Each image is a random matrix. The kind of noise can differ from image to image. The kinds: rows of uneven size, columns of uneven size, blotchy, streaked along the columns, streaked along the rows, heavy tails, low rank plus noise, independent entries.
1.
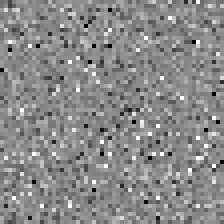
heavy tails
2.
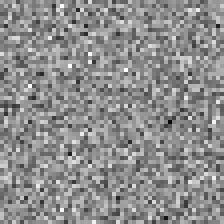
independent entries
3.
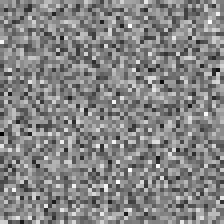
independent entries
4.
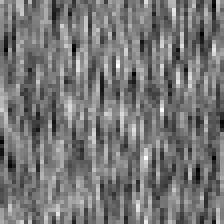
streaked along the columns
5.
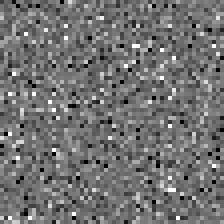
heavy tails
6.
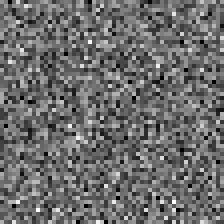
independent entries
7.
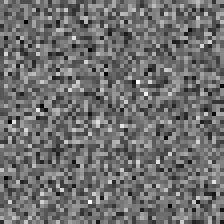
independent entries
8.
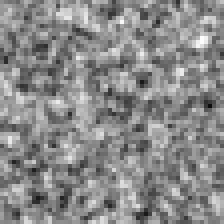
blotchy
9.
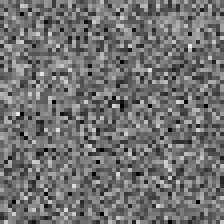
independent entries
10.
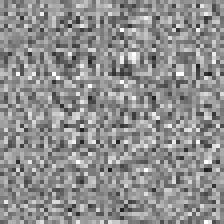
low rank plus noise
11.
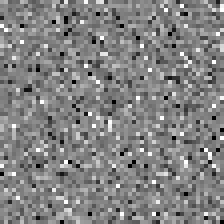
heavy tails
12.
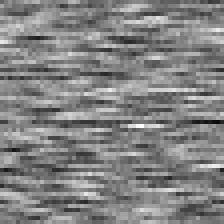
streaked along the rows
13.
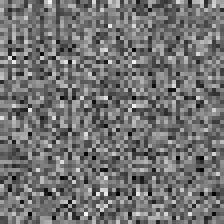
low rank plus noise
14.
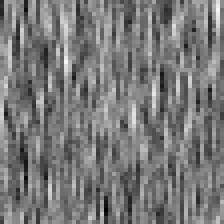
streaked along the columns
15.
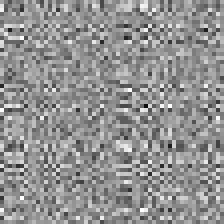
low rank plus noise
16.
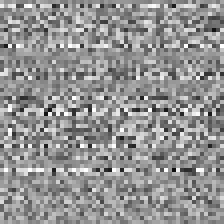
rows of uneven size
